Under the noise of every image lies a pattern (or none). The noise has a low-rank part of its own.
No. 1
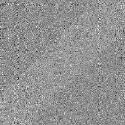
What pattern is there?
a diagonal band
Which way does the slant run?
bottom left to top right
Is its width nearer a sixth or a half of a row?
a half
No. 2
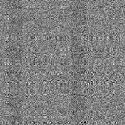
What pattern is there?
bands of columns
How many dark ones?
2
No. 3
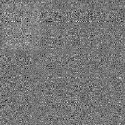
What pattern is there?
one block
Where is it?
top left
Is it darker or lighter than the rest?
lighter
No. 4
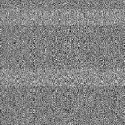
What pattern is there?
bands of rows
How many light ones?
2
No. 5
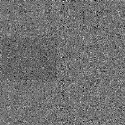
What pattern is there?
one block
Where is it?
middle left
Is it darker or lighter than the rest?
darker
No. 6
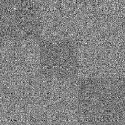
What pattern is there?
blocks along the diagonal
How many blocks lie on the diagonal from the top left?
3
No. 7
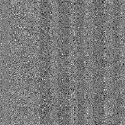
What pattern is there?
bands of columns
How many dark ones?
5
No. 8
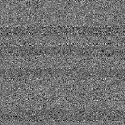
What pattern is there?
bands of rows
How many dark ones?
4
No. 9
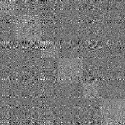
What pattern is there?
blocks along the diagonal
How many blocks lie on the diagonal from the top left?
6
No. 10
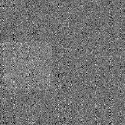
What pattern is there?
one block
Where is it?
middle left
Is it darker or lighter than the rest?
lighter
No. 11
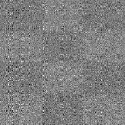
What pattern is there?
a checkerboard
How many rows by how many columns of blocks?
4 by 3
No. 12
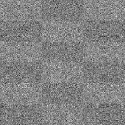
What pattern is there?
a checkerboard
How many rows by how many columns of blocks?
6 by 3
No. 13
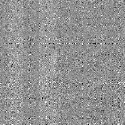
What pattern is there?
bands of columns
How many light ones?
2
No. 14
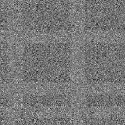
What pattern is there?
bands of rows crossing bands of columns
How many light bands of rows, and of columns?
3 and 2
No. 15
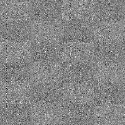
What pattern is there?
a checkerboard
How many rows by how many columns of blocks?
6 by 4
